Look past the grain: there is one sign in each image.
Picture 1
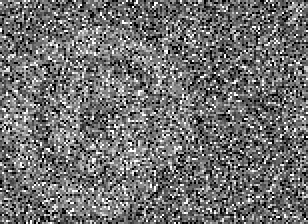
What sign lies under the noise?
at sign
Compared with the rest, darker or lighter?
lighter
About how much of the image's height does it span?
nearly all
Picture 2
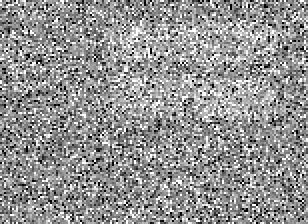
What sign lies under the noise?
equals sign
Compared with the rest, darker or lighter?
lighter
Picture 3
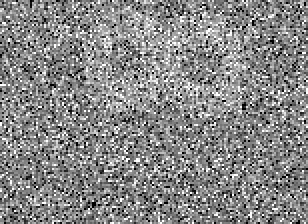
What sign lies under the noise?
infinity sign
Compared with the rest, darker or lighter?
lighter
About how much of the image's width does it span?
half
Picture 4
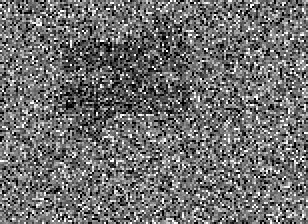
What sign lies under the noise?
not-equal sign
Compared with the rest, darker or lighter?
darker
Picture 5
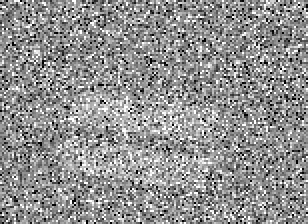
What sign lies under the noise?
equals sign
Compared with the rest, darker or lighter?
lighter
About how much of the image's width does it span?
half
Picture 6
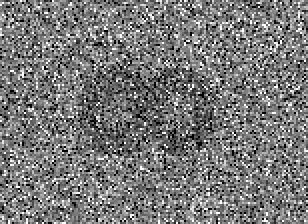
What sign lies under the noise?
infinity sign
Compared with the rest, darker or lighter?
darker
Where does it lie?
centre
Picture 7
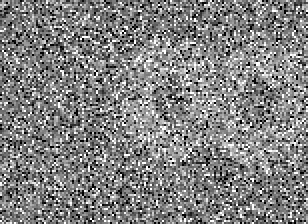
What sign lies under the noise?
infinity sign
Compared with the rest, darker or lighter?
lighter
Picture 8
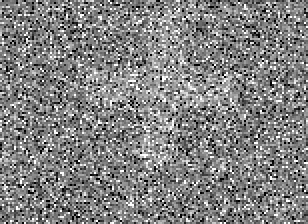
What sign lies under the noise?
plus sign
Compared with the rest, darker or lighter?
lighter
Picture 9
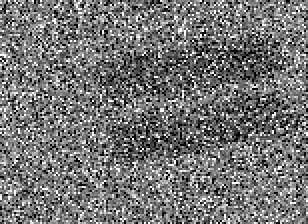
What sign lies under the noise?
equals sign
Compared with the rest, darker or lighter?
darker
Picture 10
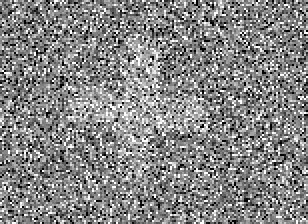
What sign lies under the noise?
plus sign
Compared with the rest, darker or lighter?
lighter
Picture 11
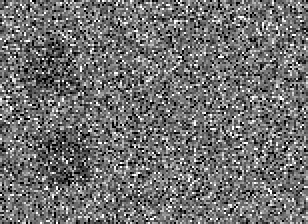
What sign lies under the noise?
colon
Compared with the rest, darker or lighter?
darker
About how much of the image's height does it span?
two thirds
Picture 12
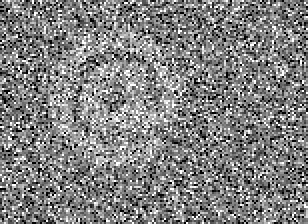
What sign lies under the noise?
at sign
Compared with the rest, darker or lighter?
lighter
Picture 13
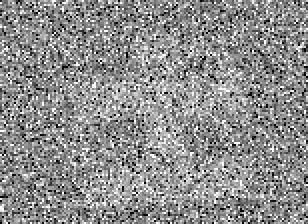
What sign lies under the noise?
plus-minus sign
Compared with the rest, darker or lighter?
lighter
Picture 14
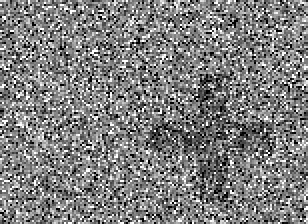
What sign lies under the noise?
plus sign
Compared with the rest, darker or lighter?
darker
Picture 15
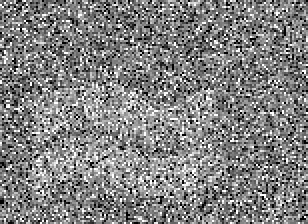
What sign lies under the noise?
approximately sign
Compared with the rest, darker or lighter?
lighter
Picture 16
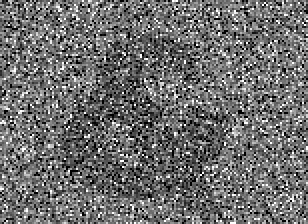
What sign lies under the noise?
ampersand
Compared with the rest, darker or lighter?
darker
